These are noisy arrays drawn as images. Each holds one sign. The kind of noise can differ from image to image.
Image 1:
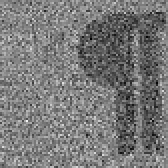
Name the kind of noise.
low rank plus noise
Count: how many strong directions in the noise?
five to eight
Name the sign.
pilcrow
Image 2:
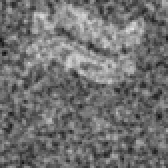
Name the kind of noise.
blotchy
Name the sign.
approximately sign
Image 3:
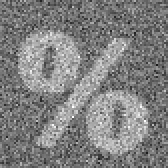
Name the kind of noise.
independent entries
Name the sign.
percent sign
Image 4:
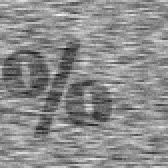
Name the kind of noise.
streaked along the rows
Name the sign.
percent sign
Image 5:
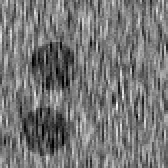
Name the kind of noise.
streaked along the columns
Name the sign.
colon
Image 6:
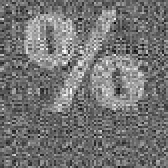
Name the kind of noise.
low rank plus noise
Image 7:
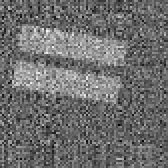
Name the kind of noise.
low rank plus noise
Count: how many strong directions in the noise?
five to eight
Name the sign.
equals sign
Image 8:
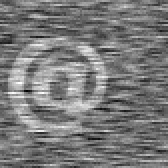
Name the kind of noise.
streaked along the rows
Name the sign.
at sign
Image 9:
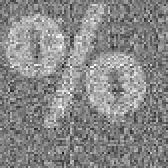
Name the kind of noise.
low rank plus noise
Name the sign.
percent sign
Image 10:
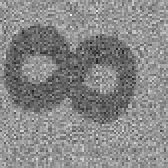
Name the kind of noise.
low rank plus noise
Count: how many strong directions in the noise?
five to eight
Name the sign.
infinity sign
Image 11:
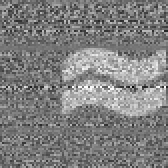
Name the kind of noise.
rows of uneven size
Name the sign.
approximately sign
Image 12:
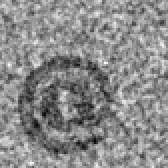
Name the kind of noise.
blotchy
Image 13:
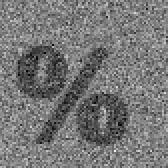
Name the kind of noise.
independent entries
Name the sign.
percent sign
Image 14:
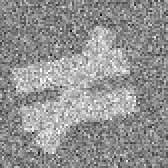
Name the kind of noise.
independent entries
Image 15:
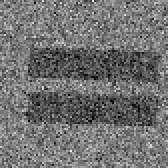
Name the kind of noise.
independent entries
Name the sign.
equals sign
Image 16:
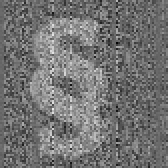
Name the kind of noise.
columns of uneven size
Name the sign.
section sign
